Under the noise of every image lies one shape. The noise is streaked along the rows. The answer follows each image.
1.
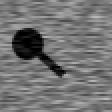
lollipop
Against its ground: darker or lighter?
darker
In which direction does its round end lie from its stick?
up and left
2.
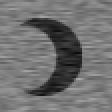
crescent
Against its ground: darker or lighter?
darker
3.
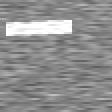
bar
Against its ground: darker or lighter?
lighter
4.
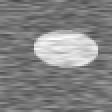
ellipse
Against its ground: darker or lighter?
lighter
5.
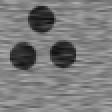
three dots
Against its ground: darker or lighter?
darker
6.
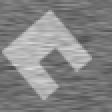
square with a notch
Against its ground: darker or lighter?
lighter
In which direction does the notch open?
down and right
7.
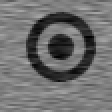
bullseye
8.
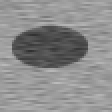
ellipse
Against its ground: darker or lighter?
darker
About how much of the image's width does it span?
two thirds
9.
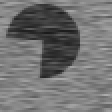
disc with a wedge cut out
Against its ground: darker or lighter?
darker
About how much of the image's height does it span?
two thirds
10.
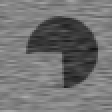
disc with a wedge cut out
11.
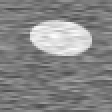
ellipse
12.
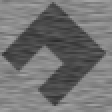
square with a notch
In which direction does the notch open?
down and left
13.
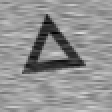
triangle frame
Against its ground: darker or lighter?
darker
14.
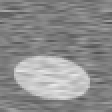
ellipse
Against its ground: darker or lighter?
lighter
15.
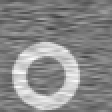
ring
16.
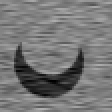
crescent
